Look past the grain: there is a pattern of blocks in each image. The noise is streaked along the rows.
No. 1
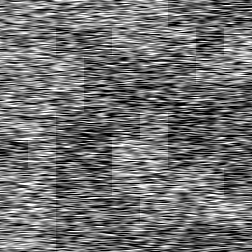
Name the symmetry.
no symmetry
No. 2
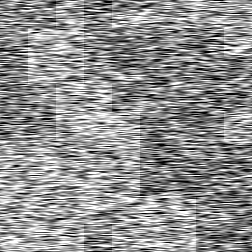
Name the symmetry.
no symmetry
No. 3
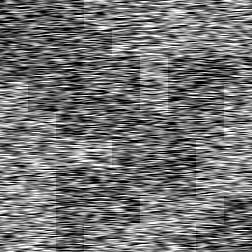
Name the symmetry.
mirrored about the diagonal from the top left
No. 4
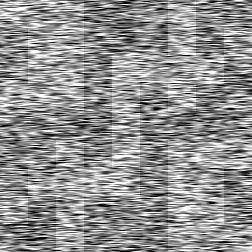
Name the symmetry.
the same after a half turn
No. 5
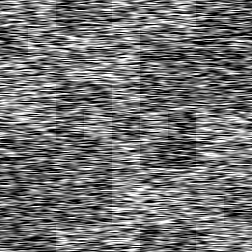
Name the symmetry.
the same after a half turn
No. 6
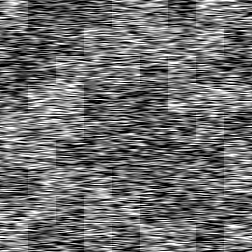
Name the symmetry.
mirrored about the diagonal from the top left
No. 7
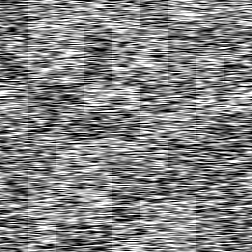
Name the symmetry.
no symmetry
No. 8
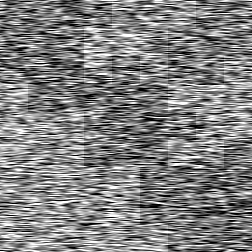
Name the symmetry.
mirrored about the diagonal from the bottom left
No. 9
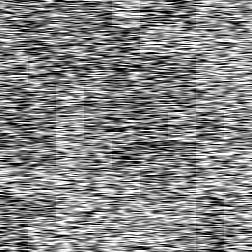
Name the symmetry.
no symmetry
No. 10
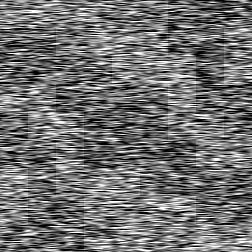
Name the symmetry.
the same after a half turn
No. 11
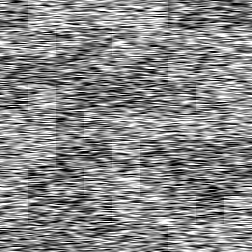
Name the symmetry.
no symmetry
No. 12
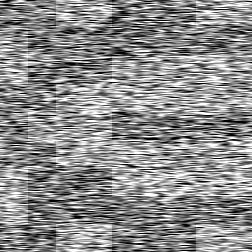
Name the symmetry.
top and bottom mirror each other
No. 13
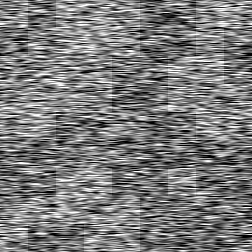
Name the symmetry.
mirrored about the diagonal from the top left
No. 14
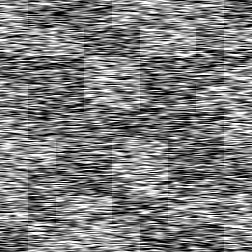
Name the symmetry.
the same after a half turn
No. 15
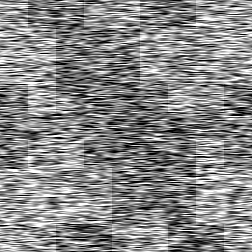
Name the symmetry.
the same after a half turn
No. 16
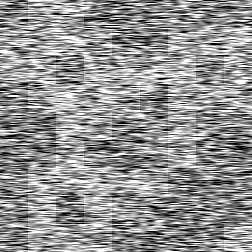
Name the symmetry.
mirrored about the diagonal from the top left
